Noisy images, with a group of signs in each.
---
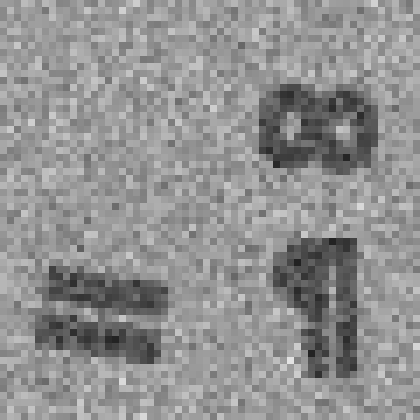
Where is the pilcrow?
bottom right
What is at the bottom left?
equals sign
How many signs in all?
3
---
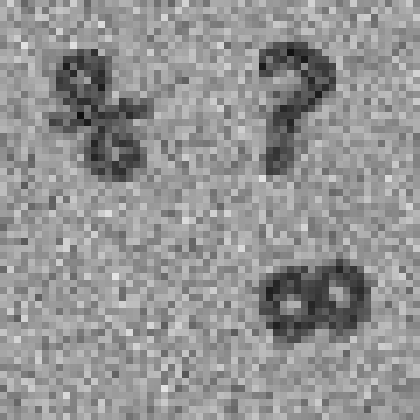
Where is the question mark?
top right
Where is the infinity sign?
bottom right
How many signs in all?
3
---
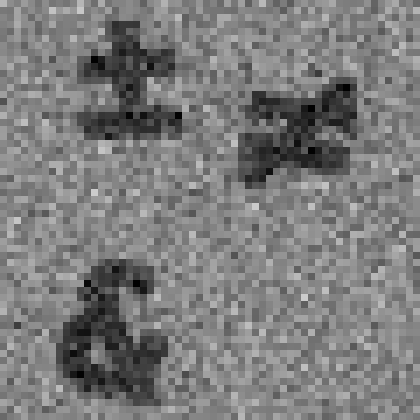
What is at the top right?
not-equal sign
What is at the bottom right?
nothing
